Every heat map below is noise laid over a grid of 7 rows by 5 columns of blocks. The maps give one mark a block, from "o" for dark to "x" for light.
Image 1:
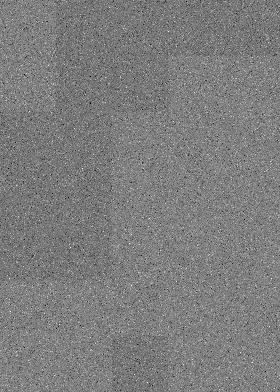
x o o o o
x o o x x
o o x x x
o o x x x
o o x x x
x x x x x
x x o x x
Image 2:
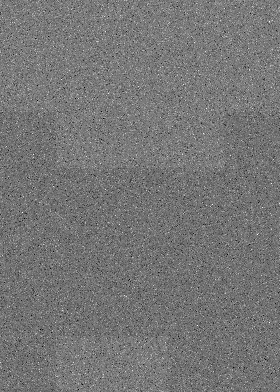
x x x x x
x x x x x
o x x x o
o o o o o
o o o o o
o o o o o
o x x o o
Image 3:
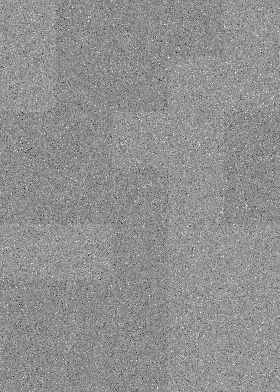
x o o o x
x o o x x
o o x x o
o o o x o
x x o x x
o o o x x
o o o x x
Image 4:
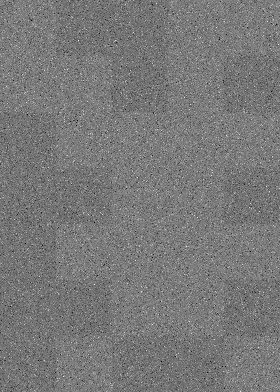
x o o x x
x x o x o
o x x x x
o o x x o
o x x x x
o o x x o
o x o o x
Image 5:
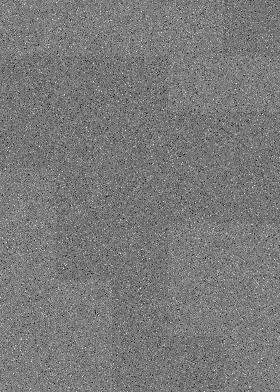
x x x x o
o o o x x
o o o o o
x o o o o
x o o x x
x x o x x
x x o o x
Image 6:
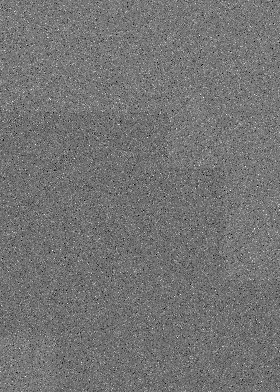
x x x x x
x x x x x
o o o x x
o o o o x
o o o o x
o o o o o
x o o o o
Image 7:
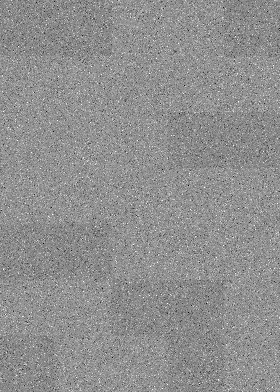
o o x x o
x x x x x
x x x o o
x x x x x
o o x x x
x x o o x
o x x o x
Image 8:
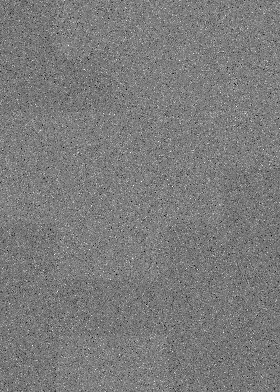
o x x x x
o o x x x
x x x x x
x x x x o
o x x o o
o o o o o
o x x o o
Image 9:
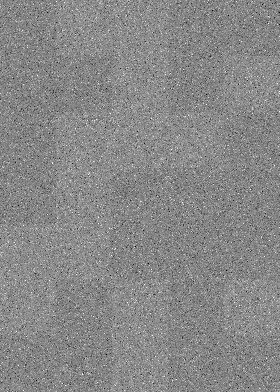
o x x o o
o o x o x
o x x x o
o x o o o
x x o o o
x o x o x
o o x o o
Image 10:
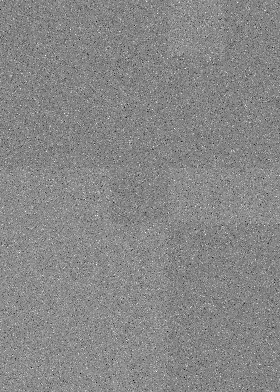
o o o x o
o o o o o
o o o o o
x x o x x
x x x o o
x x x o o
x x x o o
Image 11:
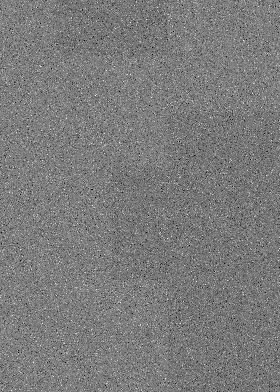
x o o x x
x x x x x
x x x o o
x x o o o
x x o o o
x x x o o
x x x o o
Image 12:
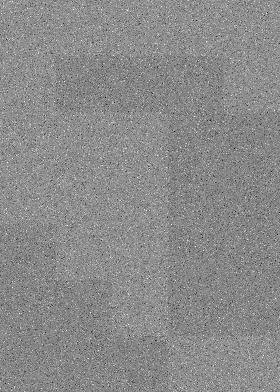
x x x x x
x o o o x
x x x o o
x x x o o
o x x o o
o o x o o
o o o x x
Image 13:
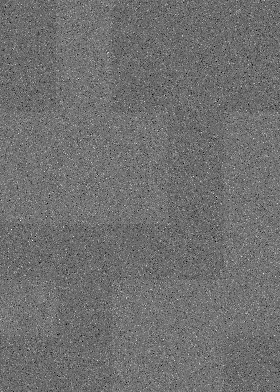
o x o o o
o x o o o
x x x o x
x x x o x
o o o o x
x o x x x
o o x x o
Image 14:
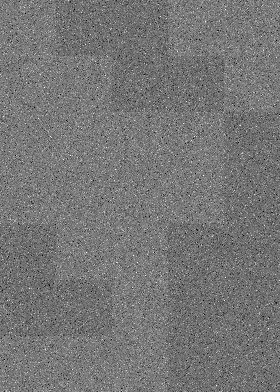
x o o x x
x x o o x
x x x x o
x x x x o
o x x o o
o o x o o
x x x o o
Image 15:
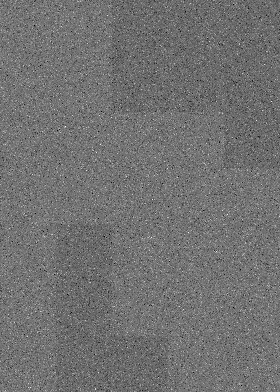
x x o o o
x x o o o
x x x x o
x x x x x
x o x x x
x o x x x
x o o x x
